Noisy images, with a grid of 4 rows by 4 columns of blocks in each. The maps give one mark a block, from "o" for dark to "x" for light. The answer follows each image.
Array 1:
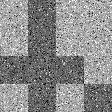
xoxx
xoxx
ooox
xoxo
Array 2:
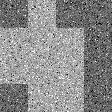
oxoo
xxxo
xxxo
oxxo
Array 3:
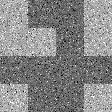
xoox
xxox
oooo
xoox
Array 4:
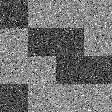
oxxx
xoox
xxoo
oxxx
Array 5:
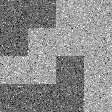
ooxx
oxxx
xxox
ooox
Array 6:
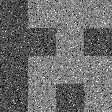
oxxx
ooxo
oxxx
oxox
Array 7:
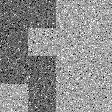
ooxx
oxxx
ooxx
xoxx
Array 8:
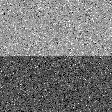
xxxx
xxxx
oooo
oooo
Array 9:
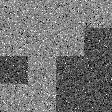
xxxx
xxxo
oxoo
xxoo
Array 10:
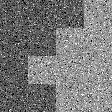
ooox
ooxx
oxxx
ooxx
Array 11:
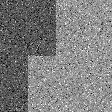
ooxx
ooxx
oxxx
oxxx
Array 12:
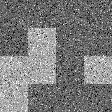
oooo
oxoo
xxox
xooo
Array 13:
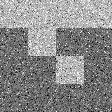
xxxx
oxoo
ooxo
oooo
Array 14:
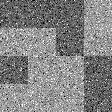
ooox
xxox
oxxo
xxxo
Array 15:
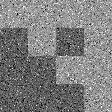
xxxx
oxox
ooxx
ooox
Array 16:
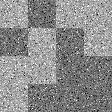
xoxx
oxox
xxoo
xooo
